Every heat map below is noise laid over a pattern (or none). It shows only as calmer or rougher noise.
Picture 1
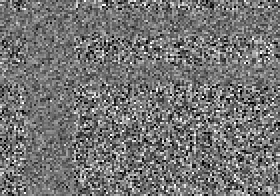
bands of rows crossing bands of columns
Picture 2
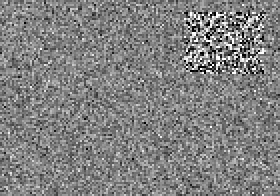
one block
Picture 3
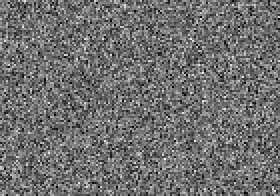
only noise
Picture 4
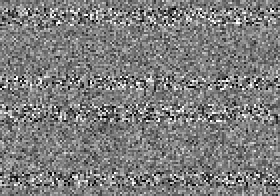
bands of rows
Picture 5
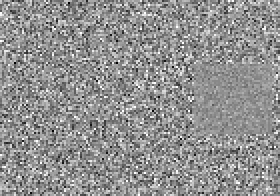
one block
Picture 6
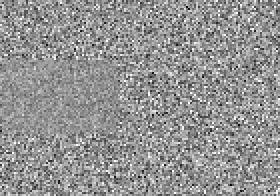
one block
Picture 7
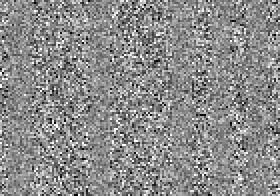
bands of columns
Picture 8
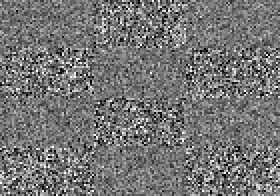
a checkerboard
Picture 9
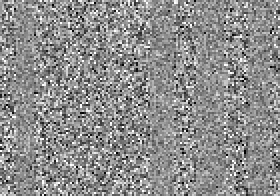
bands of columns
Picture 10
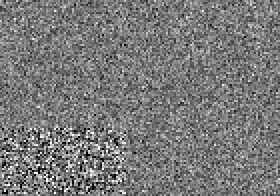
one block
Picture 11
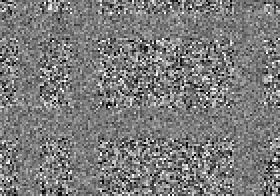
bands of rows crossing bands of columns
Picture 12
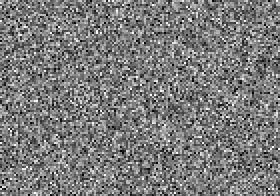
only noise
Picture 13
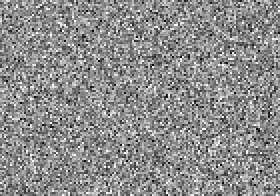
only noise
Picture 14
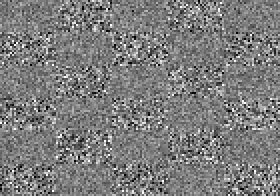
a checkerboard
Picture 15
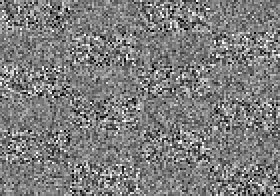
a checkerboard
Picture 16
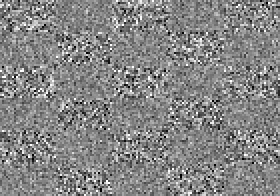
a checkerboard
